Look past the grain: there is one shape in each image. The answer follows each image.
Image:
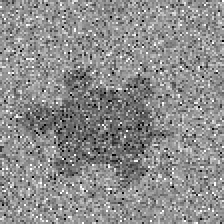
turtle
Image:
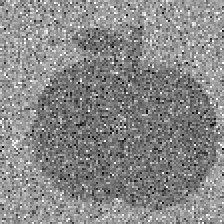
apple
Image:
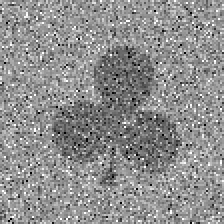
club
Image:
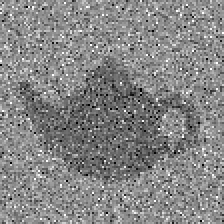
teapot
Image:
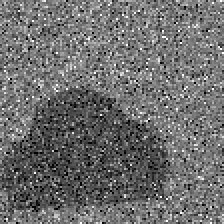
cloud
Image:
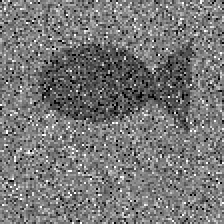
fish
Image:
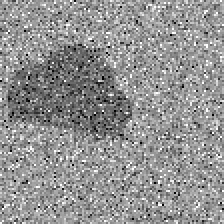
cloud
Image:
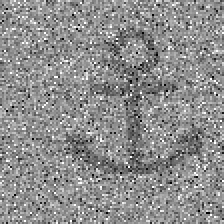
anchor
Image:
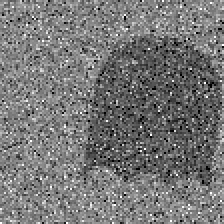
ghost
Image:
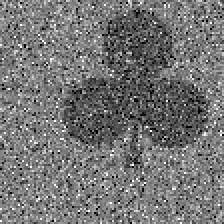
club
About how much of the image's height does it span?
two thirds
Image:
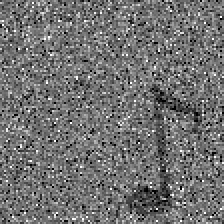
musical note
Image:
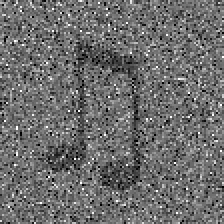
pair of musical notes
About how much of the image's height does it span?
two thirds
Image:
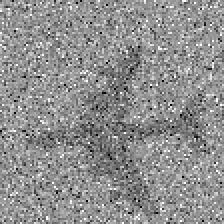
airplane
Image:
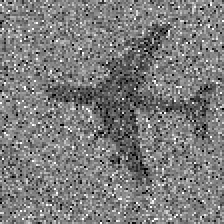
airplane
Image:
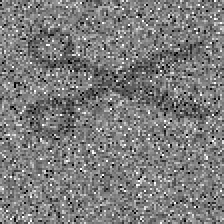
pair of scissors
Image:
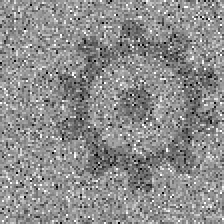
gear
